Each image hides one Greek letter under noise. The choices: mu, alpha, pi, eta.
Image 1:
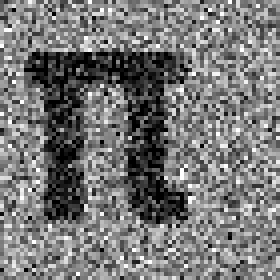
pi
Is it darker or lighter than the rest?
darker
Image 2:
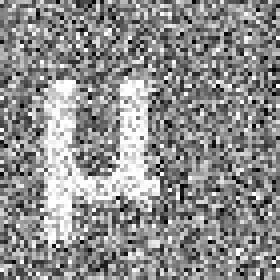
mu
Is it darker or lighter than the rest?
lighter
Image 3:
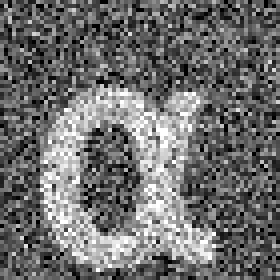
alpha
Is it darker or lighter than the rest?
lighter
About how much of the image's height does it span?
two thirds
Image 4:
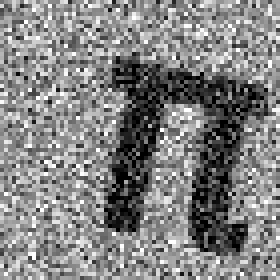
pi
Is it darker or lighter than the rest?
darker
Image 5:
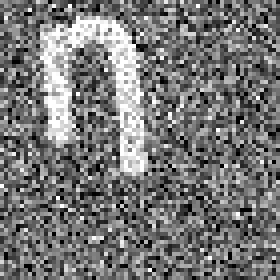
eta
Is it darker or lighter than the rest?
lighter
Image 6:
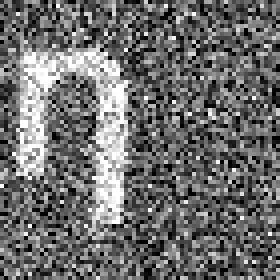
eta
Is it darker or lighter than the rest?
lighter
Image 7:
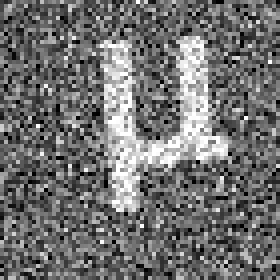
mu
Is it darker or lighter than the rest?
lighter
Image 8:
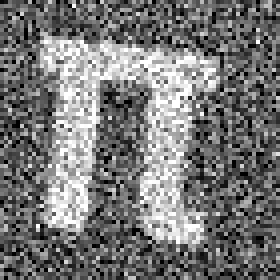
pi
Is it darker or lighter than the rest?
lighter
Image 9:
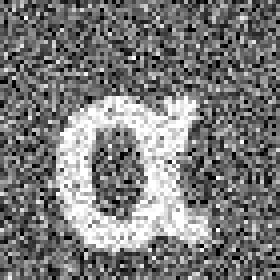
alpha
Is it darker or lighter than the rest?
lighter
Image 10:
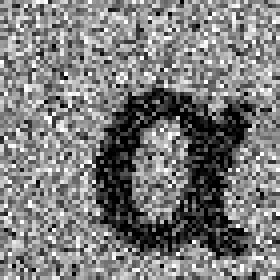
alpha
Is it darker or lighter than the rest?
darker
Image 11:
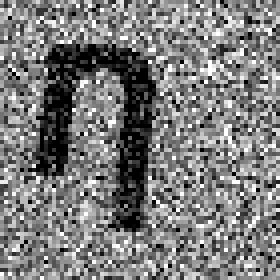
eta
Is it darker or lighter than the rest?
darker
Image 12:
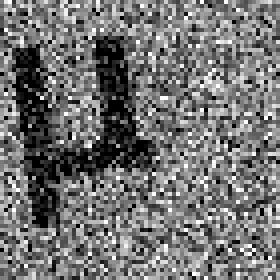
mu
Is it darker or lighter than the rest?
darker
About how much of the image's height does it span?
two thirds
